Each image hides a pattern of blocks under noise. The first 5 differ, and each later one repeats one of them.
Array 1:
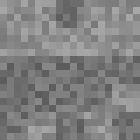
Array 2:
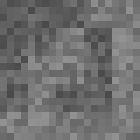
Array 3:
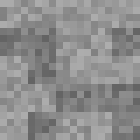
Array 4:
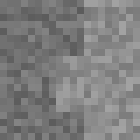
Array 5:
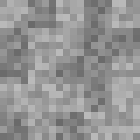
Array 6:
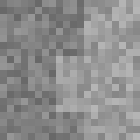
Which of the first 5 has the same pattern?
4
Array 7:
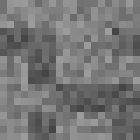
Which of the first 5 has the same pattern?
3
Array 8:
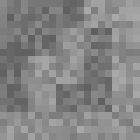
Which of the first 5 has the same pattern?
2
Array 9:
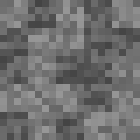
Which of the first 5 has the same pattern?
5
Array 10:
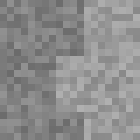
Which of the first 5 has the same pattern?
4
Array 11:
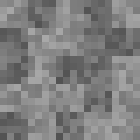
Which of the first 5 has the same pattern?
5
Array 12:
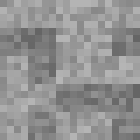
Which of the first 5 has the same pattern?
3
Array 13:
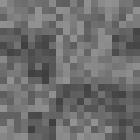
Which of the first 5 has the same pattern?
3
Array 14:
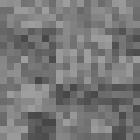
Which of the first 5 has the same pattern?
3
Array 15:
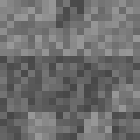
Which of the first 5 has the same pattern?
1
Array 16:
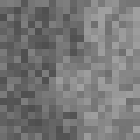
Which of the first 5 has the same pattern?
4
